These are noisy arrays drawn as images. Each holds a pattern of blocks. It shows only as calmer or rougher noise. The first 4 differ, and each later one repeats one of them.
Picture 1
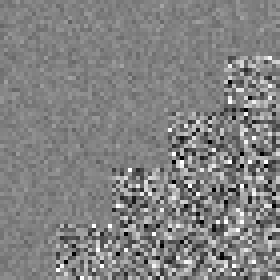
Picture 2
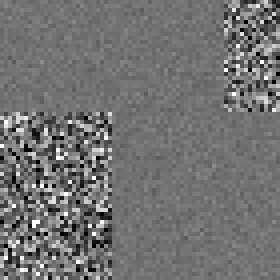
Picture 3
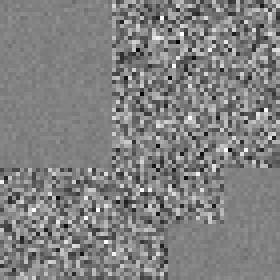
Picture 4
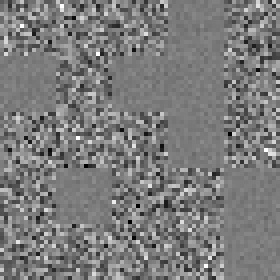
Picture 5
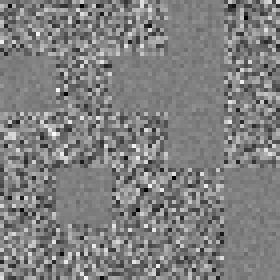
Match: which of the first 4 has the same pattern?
4
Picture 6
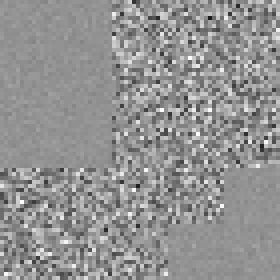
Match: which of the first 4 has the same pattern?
3
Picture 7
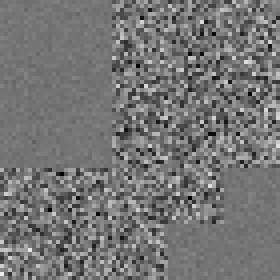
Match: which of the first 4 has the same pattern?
3
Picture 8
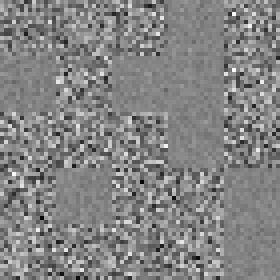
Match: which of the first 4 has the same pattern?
4
